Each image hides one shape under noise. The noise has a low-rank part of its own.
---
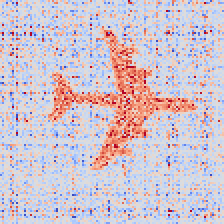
airplane
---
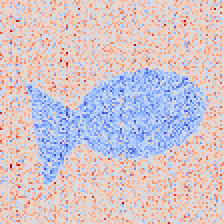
fish
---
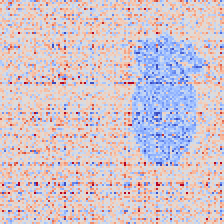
footprint
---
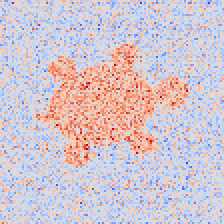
turtle
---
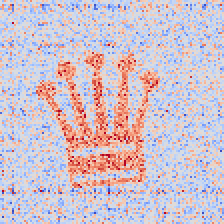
chess queen
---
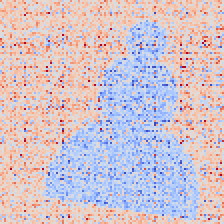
chess pawn
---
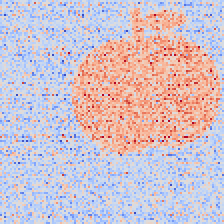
apple
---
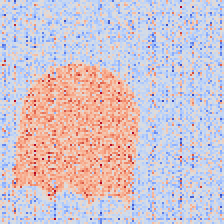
ghost
